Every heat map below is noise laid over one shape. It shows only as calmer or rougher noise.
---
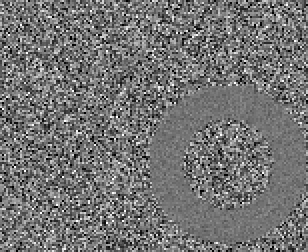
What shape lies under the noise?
ring
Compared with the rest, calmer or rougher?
calmer
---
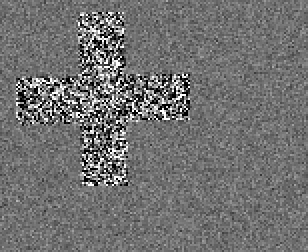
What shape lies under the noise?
cross
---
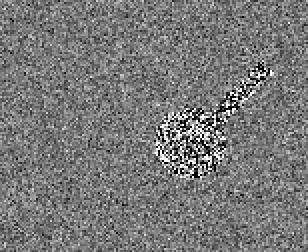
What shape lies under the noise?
lollipop
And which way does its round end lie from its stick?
down and left
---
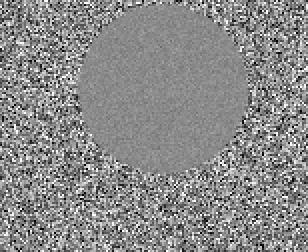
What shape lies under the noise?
disc
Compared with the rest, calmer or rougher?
calmer
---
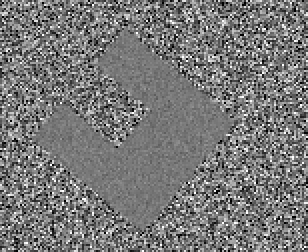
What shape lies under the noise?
square with a notch
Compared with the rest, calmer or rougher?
calmer
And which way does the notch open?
up and left
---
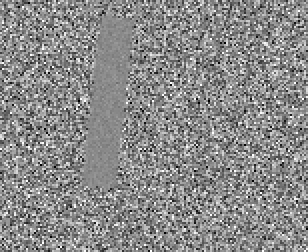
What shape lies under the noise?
bar
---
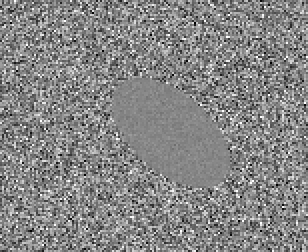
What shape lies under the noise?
ellipse
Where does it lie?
centre
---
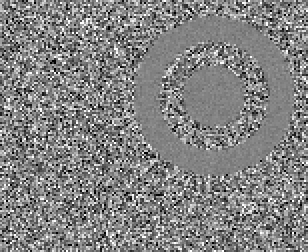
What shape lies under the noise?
bullseye
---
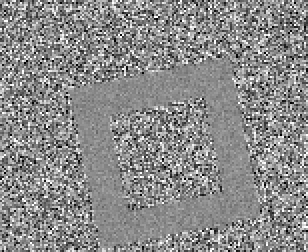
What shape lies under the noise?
square frame
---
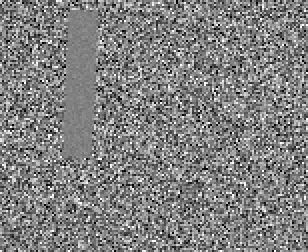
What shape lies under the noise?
bar
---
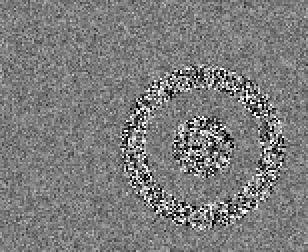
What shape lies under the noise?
bullseye
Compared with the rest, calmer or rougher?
rougher
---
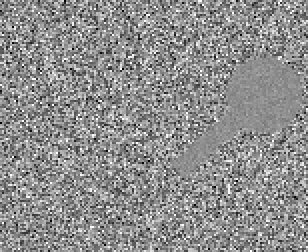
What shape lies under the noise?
lollipop
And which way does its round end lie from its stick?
up and right
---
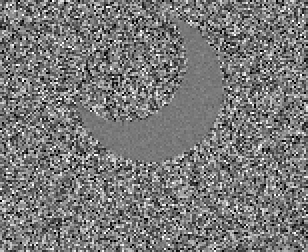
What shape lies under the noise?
crescent
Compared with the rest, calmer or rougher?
calmer
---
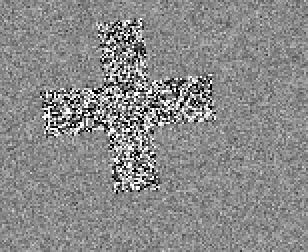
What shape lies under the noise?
cross
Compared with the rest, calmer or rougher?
rougher
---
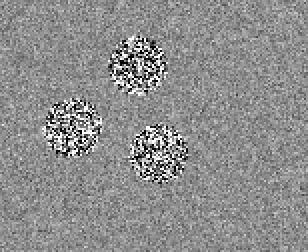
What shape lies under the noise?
three dots
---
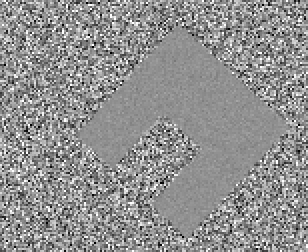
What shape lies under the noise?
square with a notch
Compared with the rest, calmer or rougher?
calmer
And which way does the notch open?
down and left
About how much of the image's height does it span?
nearly all
